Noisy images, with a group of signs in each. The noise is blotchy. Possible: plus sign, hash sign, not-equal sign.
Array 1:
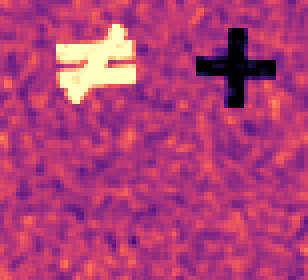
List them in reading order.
top left: light not-equal sign; top right: dark plus sign
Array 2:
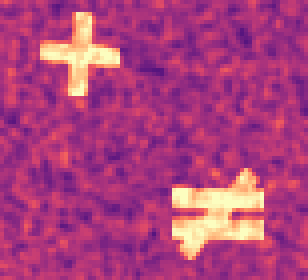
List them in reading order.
top left: light plus sign; bottom right: light not-equal sign
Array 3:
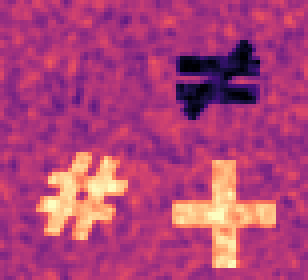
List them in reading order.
top right: dark not-equal sign; bottom left: light hash sign; bottom right: light plus sign
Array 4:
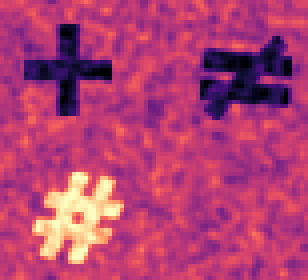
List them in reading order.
top left: dark plus sign; top right: dark not-equal sign; bottom left: light hash sign
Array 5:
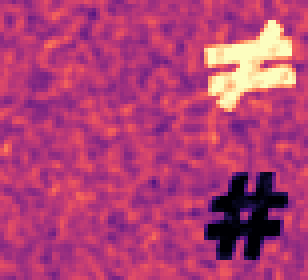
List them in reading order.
top right: light not-equal sign; bottom right: dark hash sign
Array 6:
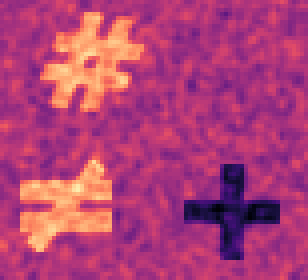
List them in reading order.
top left: light hash sign; bottom left: light not-equal sign; bottom right: dark plus sign
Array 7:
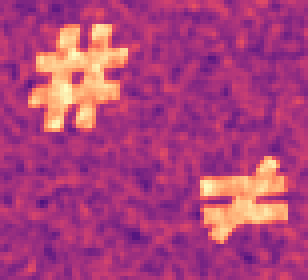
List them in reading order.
top left: light hash sign; bottom right: light not-equal sign
